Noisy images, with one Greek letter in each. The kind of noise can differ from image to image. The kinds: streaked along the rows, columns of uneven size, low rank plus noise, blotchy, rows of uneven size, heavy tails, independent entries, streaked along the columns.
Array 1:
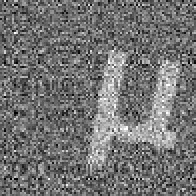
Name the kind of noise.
low rank plus noise
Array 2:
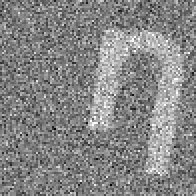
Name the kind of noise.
independent entries
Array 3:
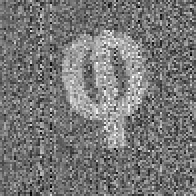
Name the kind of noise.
columns of uneven size
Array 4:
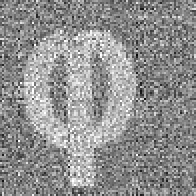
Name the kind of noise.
low rank plus noise
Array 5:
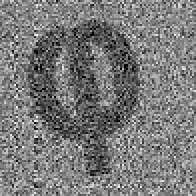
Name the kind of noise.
low rank plus noise
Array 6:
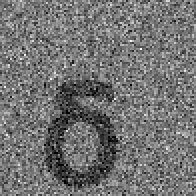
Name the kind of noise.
independent entries
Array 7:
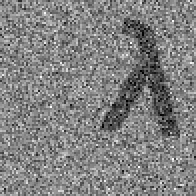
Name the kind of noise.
independent entries
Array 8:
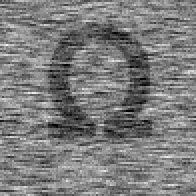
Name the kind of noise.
streaked along the rows
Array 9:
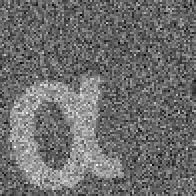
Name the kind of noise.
independent entries
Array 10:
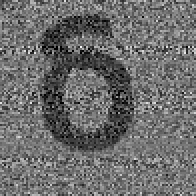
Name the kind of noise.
rows of uneven size
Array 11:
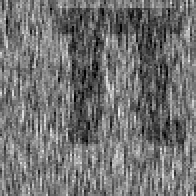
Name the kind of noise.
streaked along the columns
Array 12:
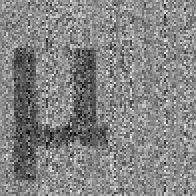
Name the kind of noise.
columns of uneven size
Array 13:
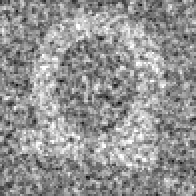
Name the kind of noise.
blotchy
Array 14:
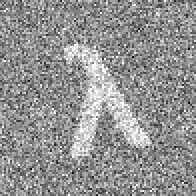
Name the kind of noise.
independent entries
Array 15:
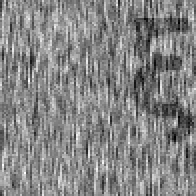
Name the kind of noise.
streaked along the columns
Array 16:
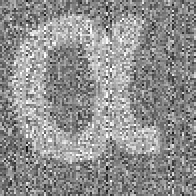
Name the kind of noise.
columns of uneven size
